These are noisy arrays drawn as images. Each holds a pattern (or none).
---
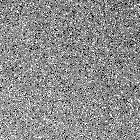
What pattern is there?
a smooth slope
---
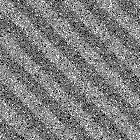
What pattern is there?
diagonal stripes
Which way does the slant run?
top left to bottom right
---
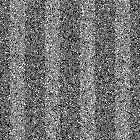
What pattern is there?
vertical stripes
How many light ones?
4
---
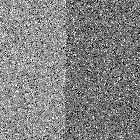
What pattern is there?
a sharp edge
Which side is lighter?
left
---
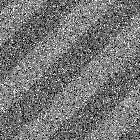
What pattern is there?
diagonal stripes
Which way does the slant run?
bottom left to top right
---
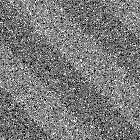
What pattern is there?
diagonal stripes
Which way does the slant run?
top left to bottom right
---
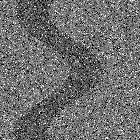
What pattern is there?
a wavy band
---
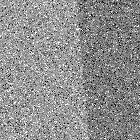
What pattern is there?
a sharp edge
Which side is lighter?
left
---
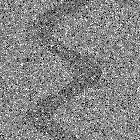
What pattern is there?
a wavy band
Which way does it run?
top to bottom
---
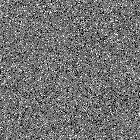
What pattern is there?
only noise
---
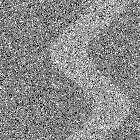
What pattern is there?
a wavy band
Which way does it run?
top to bottom
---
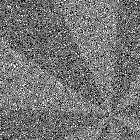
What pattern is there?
spokes from one point
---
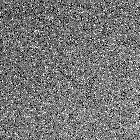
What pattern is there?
a smooth slope
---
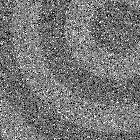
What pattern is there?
rings round one point
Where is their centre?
top right
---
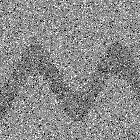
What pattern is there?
a wavy band
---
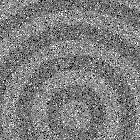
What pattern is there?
rings round one point
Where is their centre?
bottom middle
